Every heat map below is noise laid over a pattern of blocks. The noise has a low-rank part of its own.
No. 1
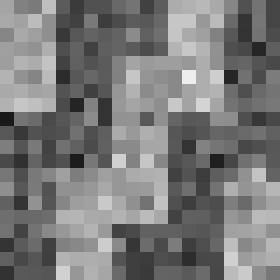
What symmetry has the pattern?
the same after a half turn
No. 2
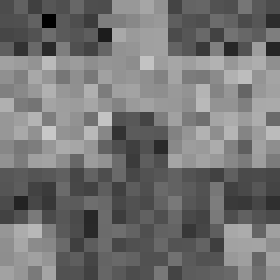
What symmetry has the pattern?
left and right mirror each other
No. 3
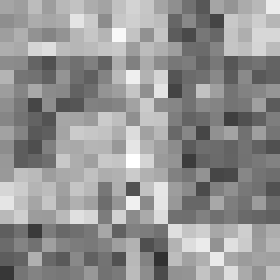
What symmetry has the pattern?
no symmetry
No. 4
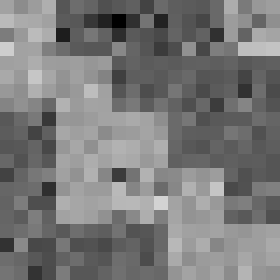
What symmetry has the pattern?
mirrored about the diagonal from the bottom left
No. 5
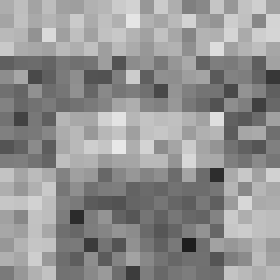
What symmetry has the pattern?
left and right mirror each other
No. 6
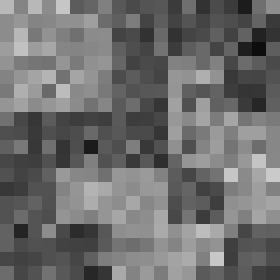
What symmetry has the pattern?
mirrored about the diagonal from the top left
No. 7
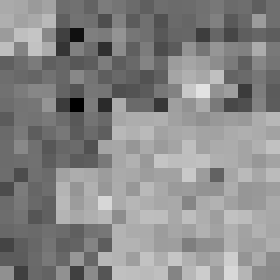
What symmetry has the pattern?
mirrored about the diagonal from the top left
